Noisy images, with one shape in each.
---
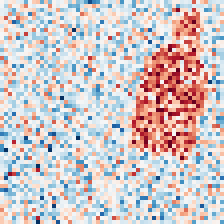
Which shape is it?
bottle
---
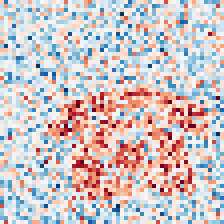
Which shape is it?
telephone
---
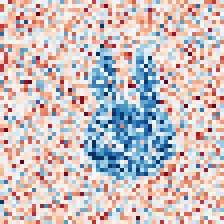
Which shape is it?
rabbit's head
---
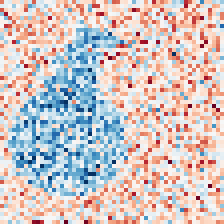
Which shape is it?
pear
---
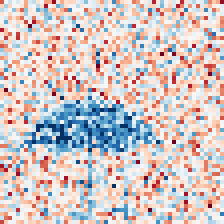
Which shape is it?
umbrella
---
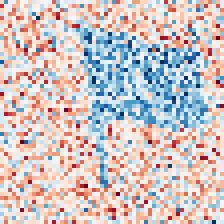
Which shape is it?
flag
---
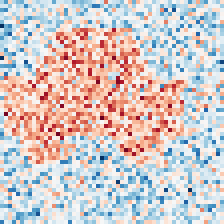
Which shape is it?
car
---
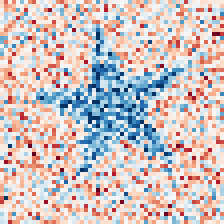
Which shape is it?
star
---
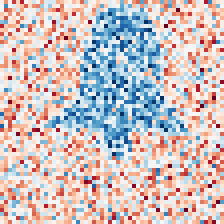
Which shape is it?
bell
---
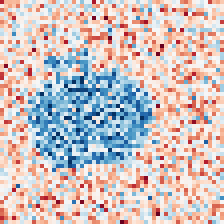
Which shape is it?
apple
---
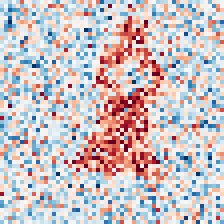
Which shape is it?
chess bishop
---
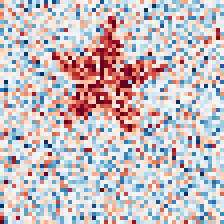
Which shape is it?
star
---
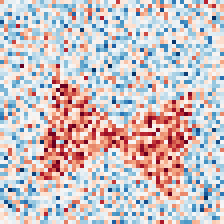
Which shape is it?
bow tie
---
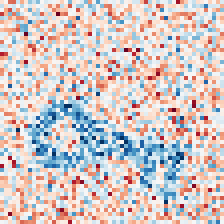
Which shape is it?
key
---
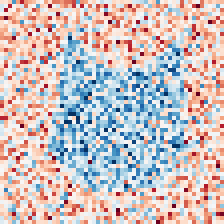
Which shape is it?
cat's head
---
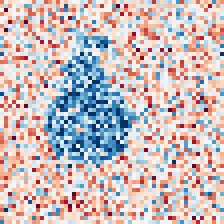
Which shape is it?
pear
